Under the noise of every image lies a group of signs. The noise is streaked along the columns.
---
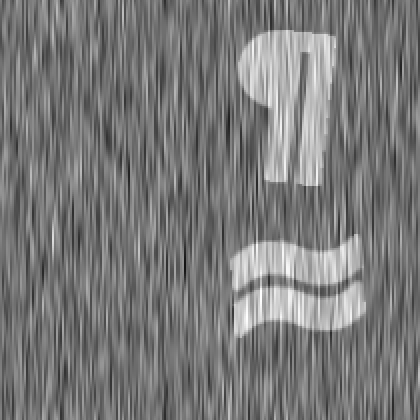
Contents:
top right: light pilcrow; bottom right: light approximately sign
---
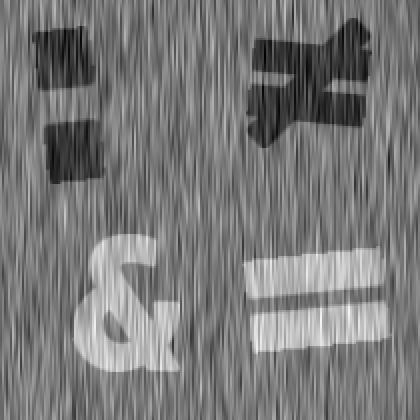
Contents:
top left: dark colon; top right: dark not-equal sign; bottom left: light ampersand; bottom right: light equals sign
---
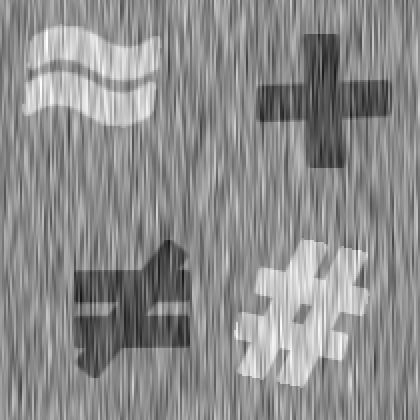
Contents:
top left: light approximately sign; top right: dark plus sign; bottom left: dark not-equal sign; bottom right: light hash sign
